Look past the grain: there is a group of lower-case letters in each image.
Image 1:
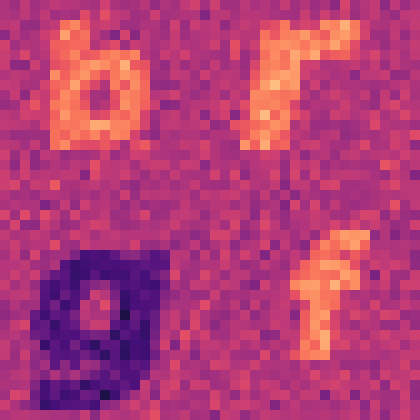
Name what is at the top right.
r
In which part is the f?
bottom right
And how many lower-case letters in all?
4
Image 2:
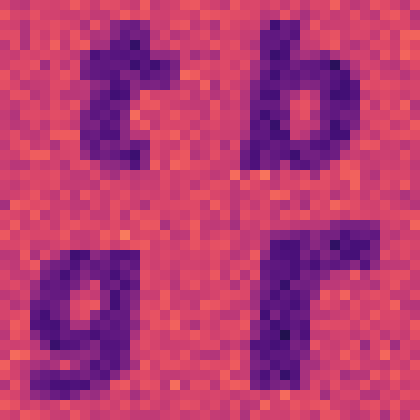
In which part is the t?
top left
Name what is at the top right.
b
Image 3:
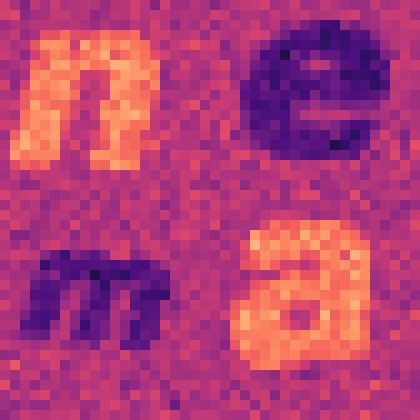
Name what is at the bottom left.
m
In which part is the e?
top right
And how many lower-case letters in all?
4
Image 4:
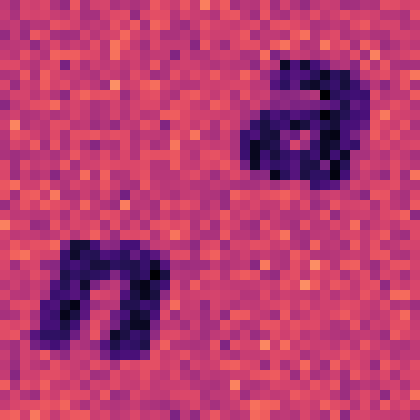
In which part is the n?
bottom left
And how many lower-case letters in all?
2
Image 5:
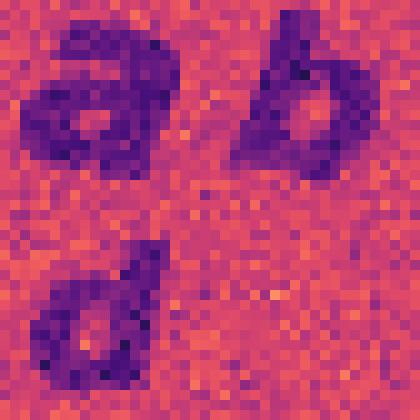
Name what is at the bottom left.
d
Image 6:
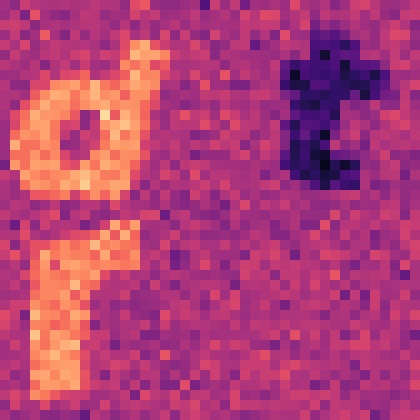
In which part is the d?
top left
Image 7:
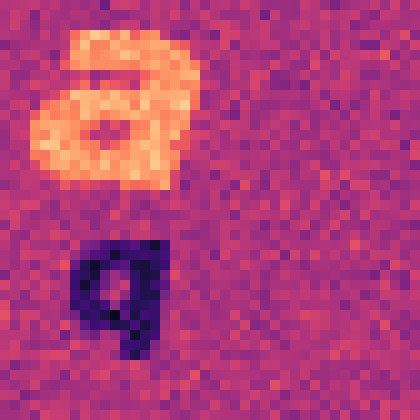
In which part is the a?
top left
